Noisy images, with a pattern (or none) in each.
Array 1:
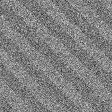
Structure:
diagonal stripes
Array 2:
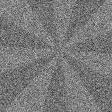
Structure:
spokes from one point
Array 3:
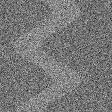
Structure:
a wavy band
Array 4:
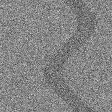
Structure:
a wavy band
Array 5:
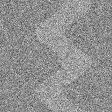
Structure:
a wavy band
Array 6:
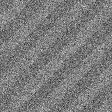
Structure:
diagonal stripes
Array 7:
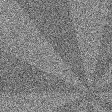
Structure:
spokes from one point
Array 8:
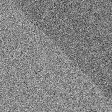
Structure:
a sharp edge
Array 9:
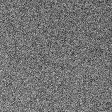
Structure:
a smooth slope
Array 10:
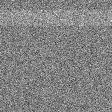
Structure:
one horizontal stripe
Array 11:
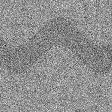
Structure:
a wavy band
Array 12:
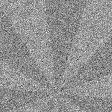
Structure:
spokes from one point
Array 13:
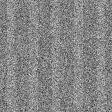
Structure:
vertical stripes
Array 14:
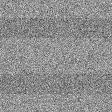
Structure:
horizontal stripes
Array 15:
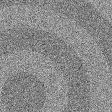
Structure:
rings round one point
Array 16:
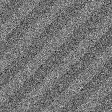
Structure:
diagonal stripes
